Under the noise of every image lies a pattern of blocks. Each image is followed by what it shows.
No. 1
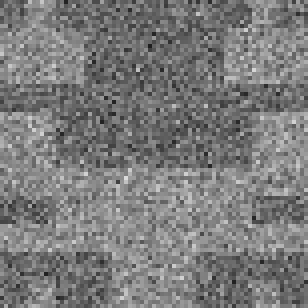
left and right mirror each other
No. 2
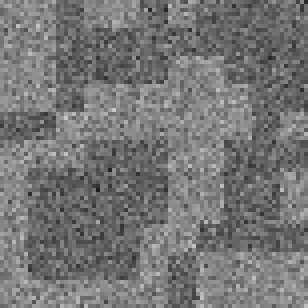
mirrored about the diagonal from the bottom left
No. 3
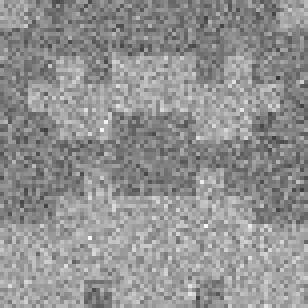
left and right mirror each other
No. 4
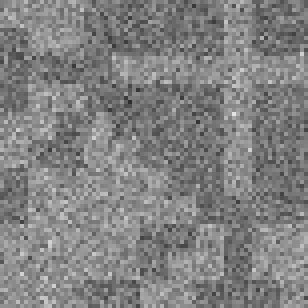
mirrored about the diagonal from the bottom left
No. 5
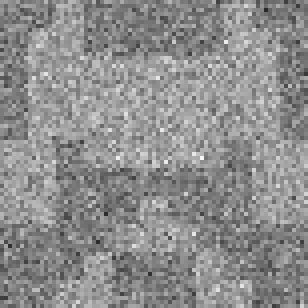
left and right mirror each other
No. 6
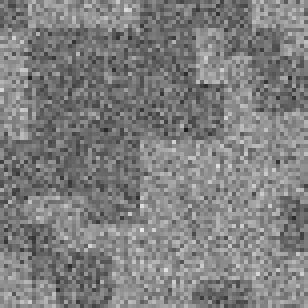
mirrored about the diagonal from the top left
